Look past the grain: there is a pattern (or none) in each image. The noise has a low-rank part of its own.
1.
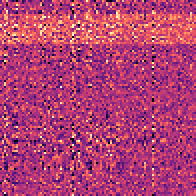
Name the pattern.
one band of rows
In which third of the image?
top
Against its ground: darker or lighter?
lighter
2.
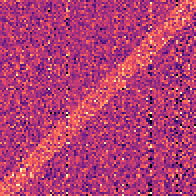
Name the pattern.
a diagonal band
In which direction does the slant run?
bottom left to top right
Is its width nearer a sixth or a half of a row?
a sixth
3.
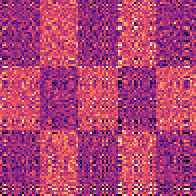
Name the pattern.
a checkerboard
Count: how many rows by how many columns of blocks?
3 by 5
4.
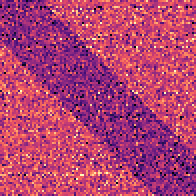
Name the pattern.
a diagonal band
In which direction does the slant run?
top left to bottom right
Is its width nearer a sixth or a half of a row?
a half
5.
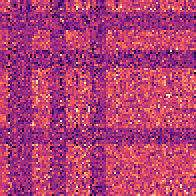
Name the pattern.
bands of rows crossing bands of columns
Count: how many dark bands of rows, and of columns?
3 and 3
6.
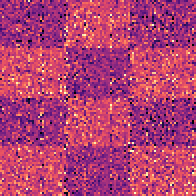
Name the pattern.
a checkerboard
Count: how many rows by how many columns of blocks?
4 by 3
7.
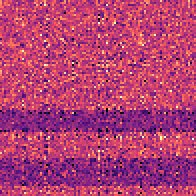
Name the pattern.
bands of rows
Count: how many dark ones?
2
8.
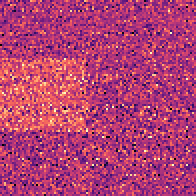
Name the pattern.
one block
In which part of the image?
middle left
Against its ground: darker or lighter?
lighter
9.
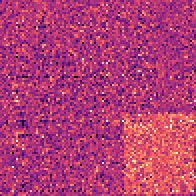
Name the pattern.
one block
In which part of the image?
bottom right
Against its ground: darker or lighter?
lighter
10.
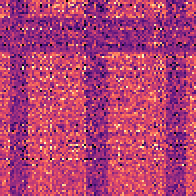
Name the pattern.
bands of rows crossing bands of columns
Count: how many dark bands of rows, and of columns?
1 and 3
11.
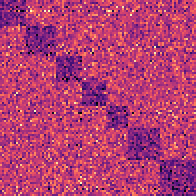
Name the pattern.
blocks along the diagonal
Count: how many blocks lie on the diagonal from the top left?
7
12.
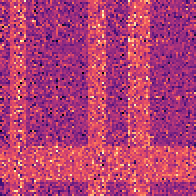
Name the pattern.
bands of rows crossing bands of columns
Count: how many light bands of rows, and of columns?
1 and 3
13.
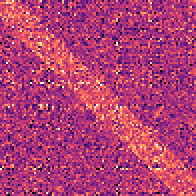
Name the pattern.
a diagonal band
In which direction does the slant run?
top left to bottom right
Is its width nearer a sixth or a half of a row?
a sixth
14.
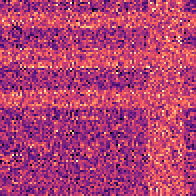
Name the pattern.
bands of rows crossing bands of columns
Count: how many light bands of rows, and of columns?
3 and 1
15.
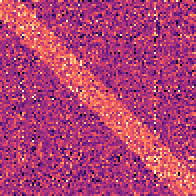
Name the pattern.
a diagonal band
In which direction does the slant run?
top left to bottom right
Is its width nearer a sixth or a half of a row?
a sixth
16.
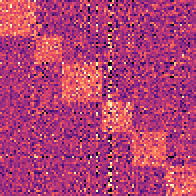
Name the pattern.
blocks along the diagonal
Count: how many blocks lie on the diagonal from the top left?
6
